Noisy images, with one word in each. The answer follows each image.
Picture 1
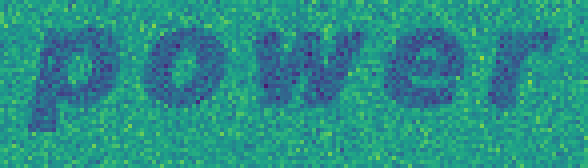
power
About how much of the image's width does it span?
nearly all
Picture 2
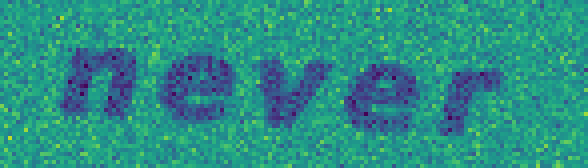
never
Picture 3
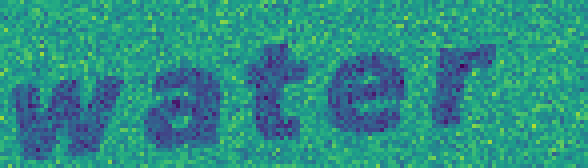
water
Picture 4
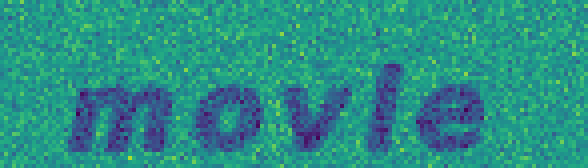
movie
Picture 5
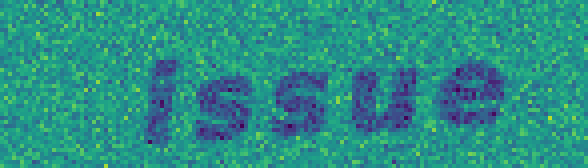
issue
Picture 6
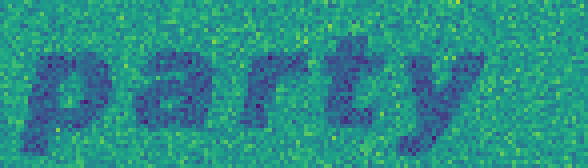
party
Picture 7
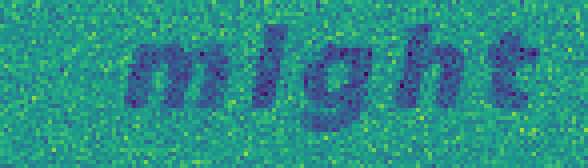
might
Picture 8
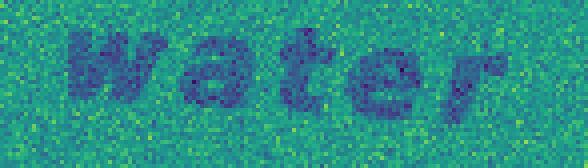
water
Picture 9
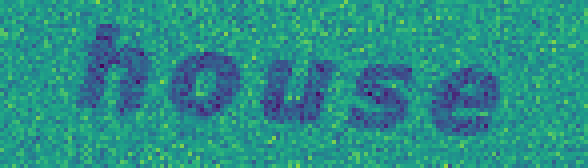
house
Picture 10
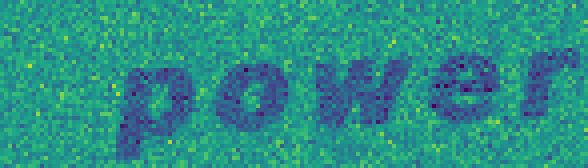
power
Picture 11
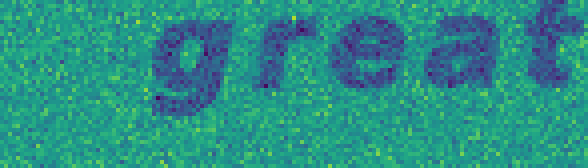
great
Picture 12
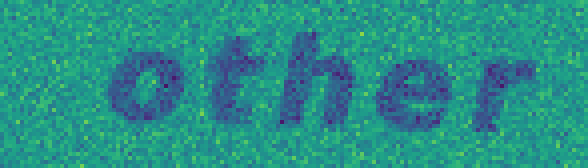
other
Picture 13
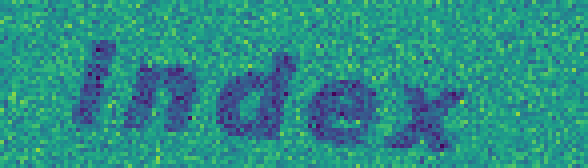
index
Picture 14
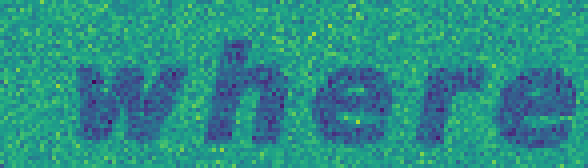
where
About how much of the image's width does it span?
nearly all
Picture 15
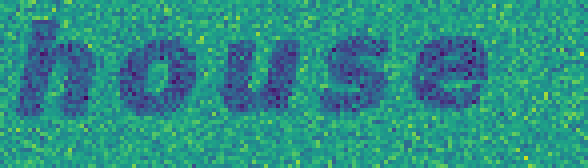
house
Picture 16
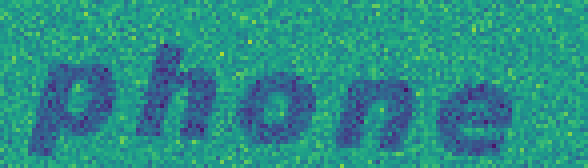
phone
